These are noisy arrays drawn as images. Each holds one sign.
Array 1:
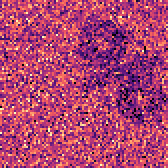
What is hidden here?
dark percent sign
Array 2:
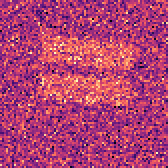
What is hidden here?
light equals sign
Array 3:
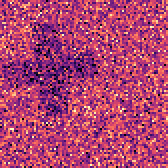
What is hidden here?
dark plus sign
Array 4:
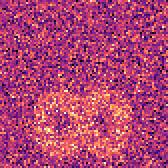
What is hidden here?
light infinity sign
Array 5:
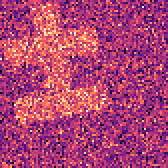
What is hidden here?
light plus-minus sign
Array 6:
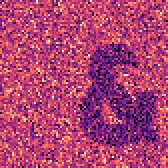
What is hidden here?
dark ampersand
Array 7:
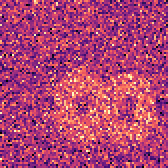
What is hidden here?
light infinity sign
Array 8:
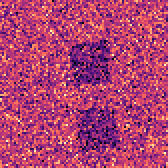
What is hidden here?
dark colon
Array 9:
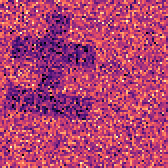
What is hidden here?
dark plus-minus sign
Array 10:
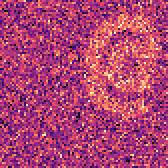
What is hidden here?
light at sign
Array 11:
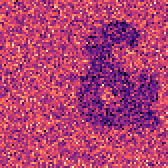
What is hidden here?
dark ampersand
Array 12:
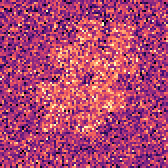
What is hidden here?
light hash sign
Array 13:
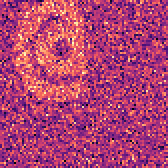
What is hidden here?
light at sign
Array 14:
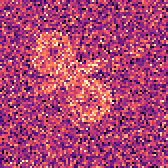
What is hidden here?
light percent sign
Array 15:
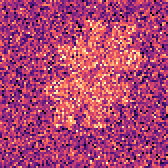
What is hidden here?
light hash sign
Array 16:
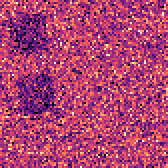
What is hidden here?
dark colon
